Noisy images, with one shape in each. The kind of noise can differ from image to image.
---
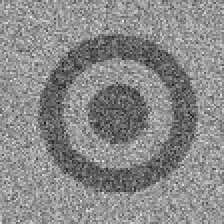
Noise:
independent entries
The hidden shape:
bullseye
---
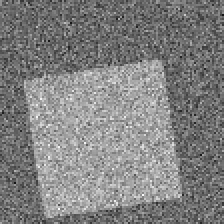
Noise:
independent entries
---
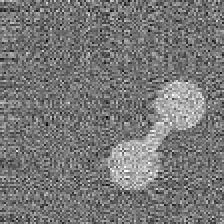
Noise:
low rank plus noise
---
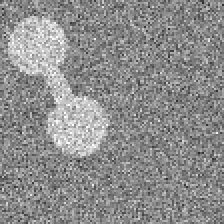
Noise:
independent entries
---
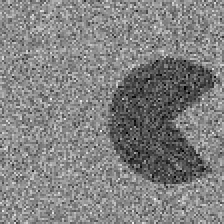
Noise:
independent entries
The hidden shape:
disc with a wedge cut out
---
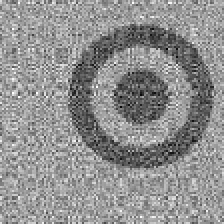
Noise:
low rank plus noise
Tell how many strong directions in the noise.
one
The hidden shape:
bullseye
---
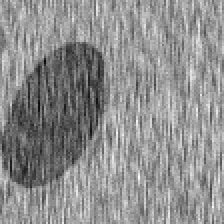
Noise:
streaked along the columns
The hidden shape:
ellipse
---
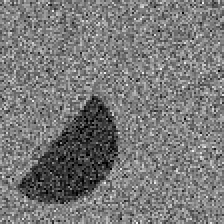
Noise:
independent entries
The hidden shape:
half disc
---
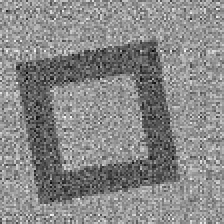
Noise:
low rank plus noise
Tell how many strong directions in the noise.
three or four
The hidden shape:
square frame
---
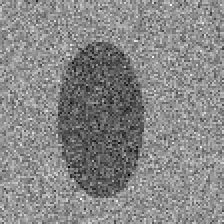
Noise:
independent entries
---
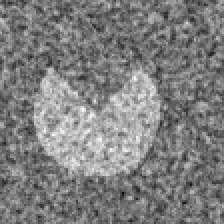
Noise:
blotchy
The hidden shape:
disc with a wedge cut out
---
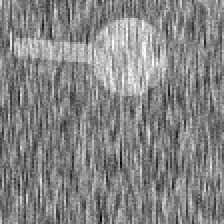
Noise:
streaked along the columns
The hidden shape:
lollipop
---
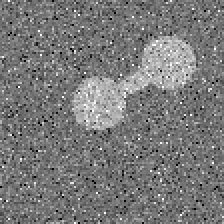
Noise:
heavy tails
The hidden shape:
dumbbell
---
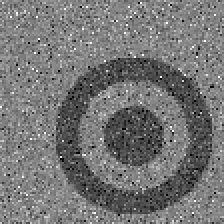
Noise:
heavy tails
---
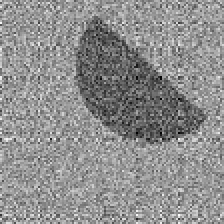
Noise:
low rank plus noise
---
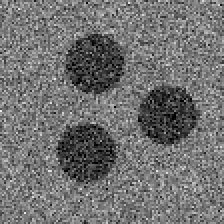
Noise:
independent entries
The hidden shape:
three dots
